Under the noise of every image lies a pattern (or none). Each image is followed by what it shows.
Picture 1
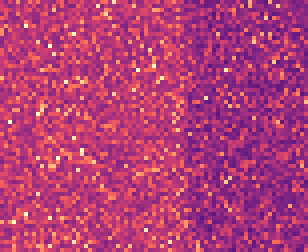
a sharp edge
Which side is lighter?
left
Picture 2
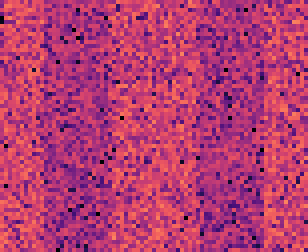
vertical stripes
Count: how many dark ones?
2
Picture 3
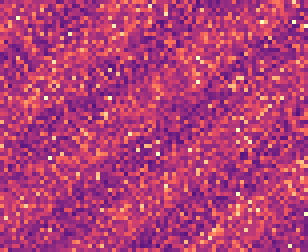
diagonal stripes
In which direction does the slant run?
bottom left to top right
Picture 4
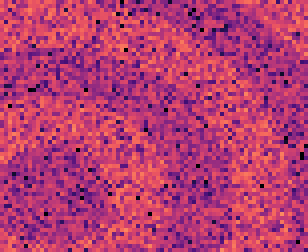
rings round one point
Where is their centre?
bottom left
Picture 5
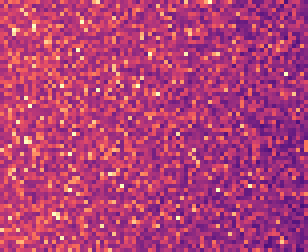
a smooth slope
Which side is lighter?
left
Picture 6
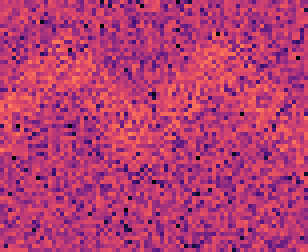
a wavy band
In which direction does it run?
left to right
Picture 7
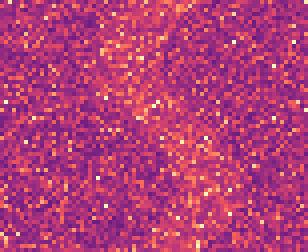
a wavy band
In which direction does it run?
top to bottom
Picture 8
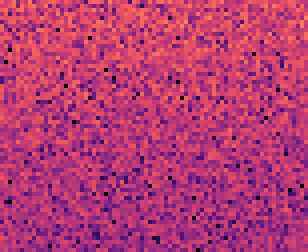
a smooth slope
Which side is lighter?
top
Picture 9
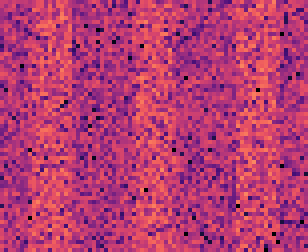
vertical stripes
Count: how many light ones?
3
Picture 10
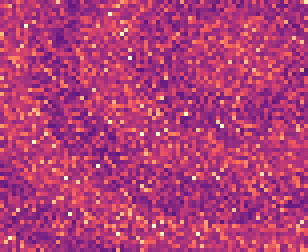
rings round one point
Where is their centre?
top right
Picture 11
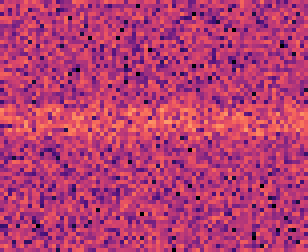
one horizontal stripe
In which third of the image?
middle
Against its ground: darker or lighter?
lighter
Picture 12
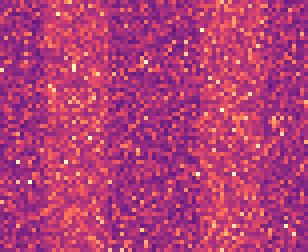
vertical stripes
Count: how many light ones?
2
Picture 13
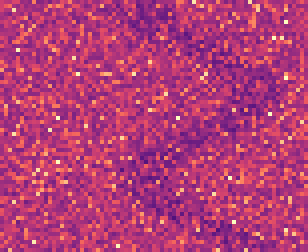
a wavy band
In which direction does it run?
top to bottom
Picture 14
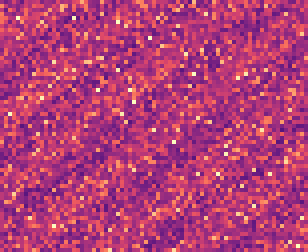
diagonal stripes
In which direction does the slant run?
bottom left to top right
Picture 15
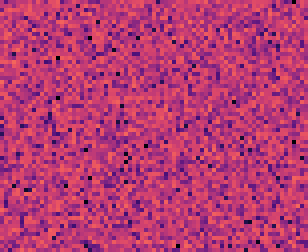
only noise
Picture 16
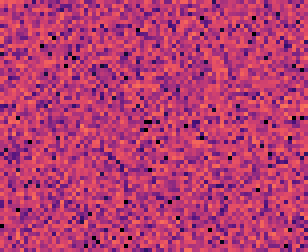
only noise
